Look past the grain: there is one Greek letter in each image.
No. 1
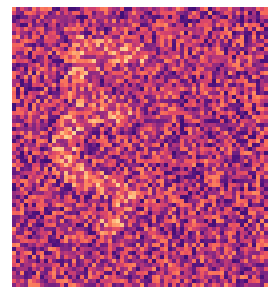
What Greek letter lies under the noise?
xi
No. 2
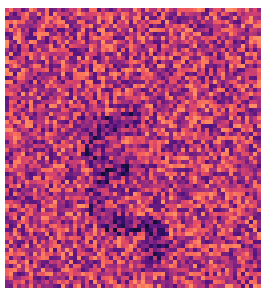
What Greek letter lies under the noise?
xi
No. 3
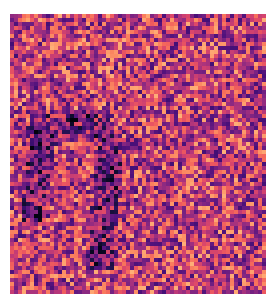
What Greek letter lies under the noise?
eta
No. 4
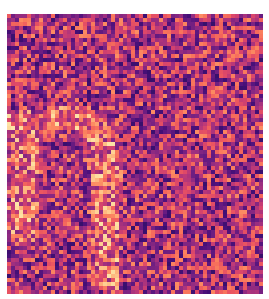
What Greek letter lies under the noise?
eta
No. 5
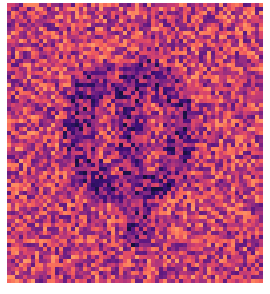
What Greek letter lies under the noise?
phi
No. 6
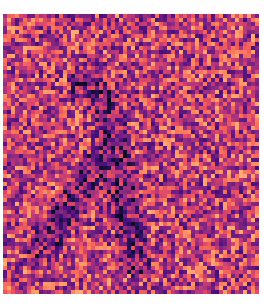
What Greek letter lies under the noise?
lambda
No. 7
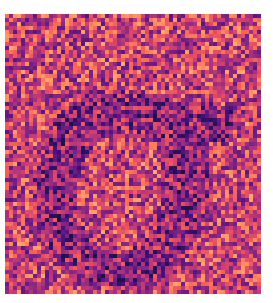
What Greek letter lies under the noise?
sigma
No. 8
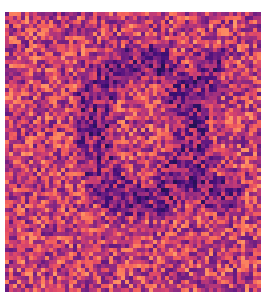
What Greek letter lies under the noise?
alpha
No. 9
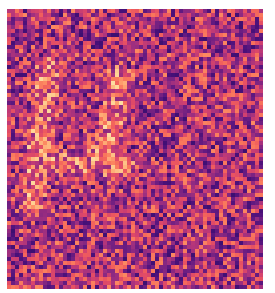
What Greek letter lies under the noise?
mu
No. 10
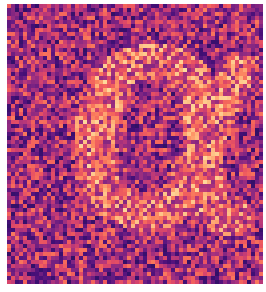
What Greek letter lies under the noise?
alpha
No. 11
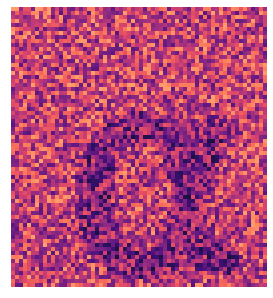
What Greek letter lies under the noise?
alpha
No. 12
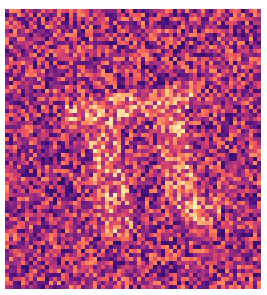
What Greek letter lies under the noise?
pi
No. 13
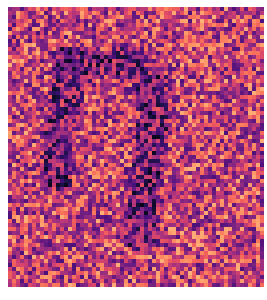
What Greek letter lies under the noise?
eta
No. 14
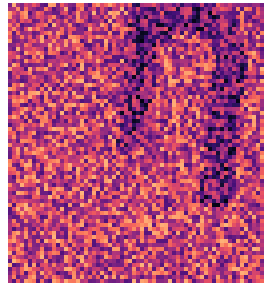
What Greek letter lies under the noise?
eta
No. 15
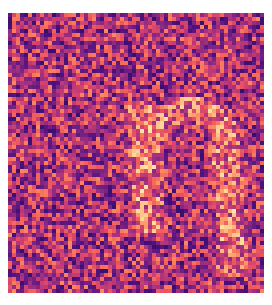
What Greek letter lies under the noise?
eta
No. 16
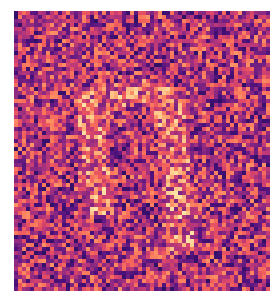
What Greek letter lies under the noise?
eta
